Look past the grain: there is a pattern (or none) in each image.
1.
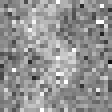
a wavy band
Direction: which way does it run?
top to bottom
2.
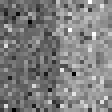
a sharp edge
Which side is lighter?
right
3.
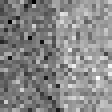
a sharp edge
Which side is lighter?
right
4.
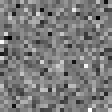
only noise
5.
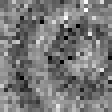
rings round one point
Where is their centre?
middle right
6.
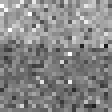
a sharp edge
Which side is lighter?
top
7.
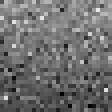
a smooth slope
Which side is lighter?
top
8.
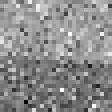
a sharp edge
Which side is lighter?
top
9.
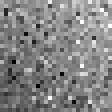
a smooth slope
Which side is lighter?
top right
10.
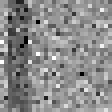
one vertical stripe
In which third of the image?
left
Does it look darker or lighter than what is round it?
darker
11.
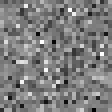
only noise
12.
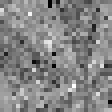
spokes from one point
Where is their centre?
bottom right
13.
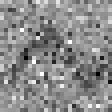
a wavy band
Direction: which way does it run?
left to right
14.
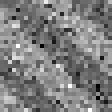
diagonal stripes
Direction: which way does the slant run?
top left to bottom right
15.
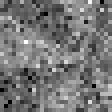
spokes from one point
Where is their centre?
middle right
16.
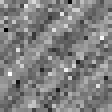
diagonal stripes
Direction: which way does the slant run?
bottom left to top right
